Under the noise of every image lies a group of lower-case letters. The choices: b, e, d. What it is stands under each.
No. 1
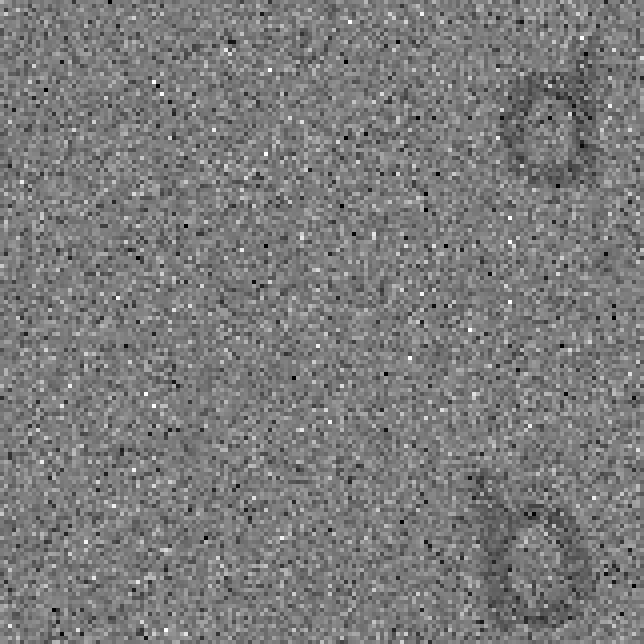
top right: dark d; bottom right: dark b
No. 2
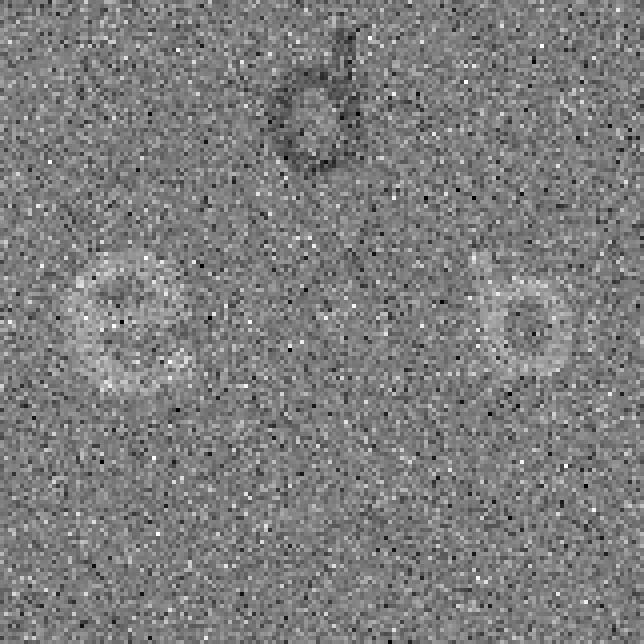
top middle: dark d; middle left: light e; middle right: light b
